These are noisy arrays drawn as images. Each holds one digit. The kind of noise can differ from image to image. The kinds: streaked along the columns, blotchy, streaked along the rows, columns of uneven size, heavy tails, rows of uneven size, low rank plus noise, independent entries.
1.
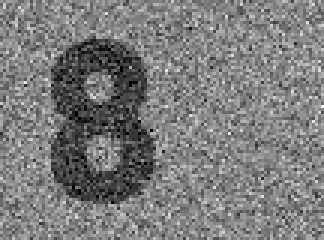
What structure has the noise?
independent entries
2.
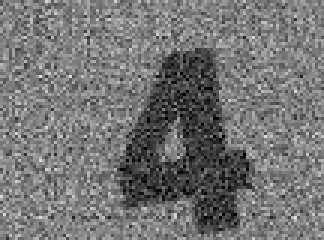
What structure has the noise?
low rank plus noise
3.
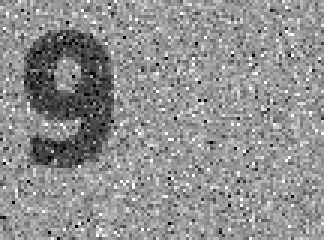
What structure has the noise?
heavy tails
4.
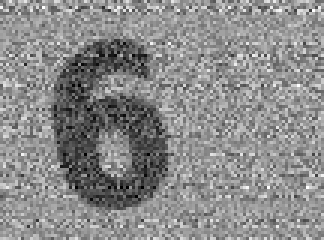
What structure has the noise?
rows of uneven size
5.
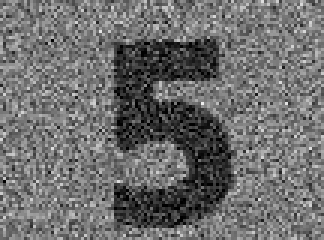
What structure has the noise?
low rank plus noise
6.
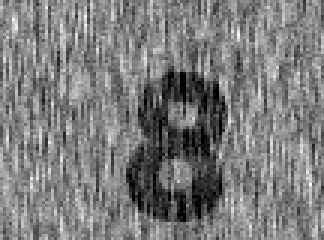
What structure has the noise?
streaked along the columns
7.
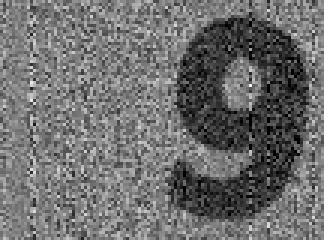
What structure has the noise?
columns of uneven size
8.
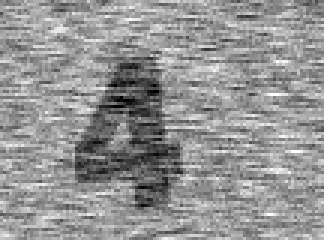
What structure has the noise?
streaked along the rows
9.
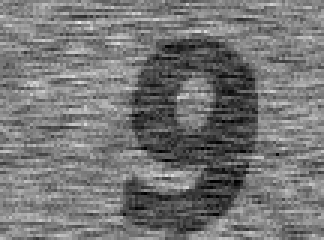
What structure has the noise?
streaked along the rows
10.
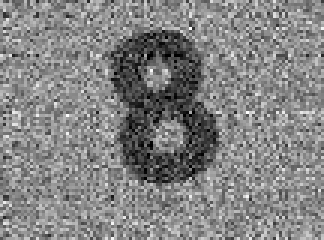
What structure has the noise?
low rank plus noise
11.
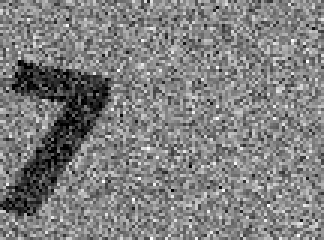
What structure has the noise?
independent entries
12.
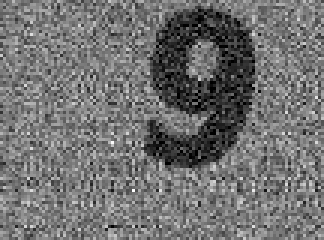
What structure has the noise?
low rank plus noise
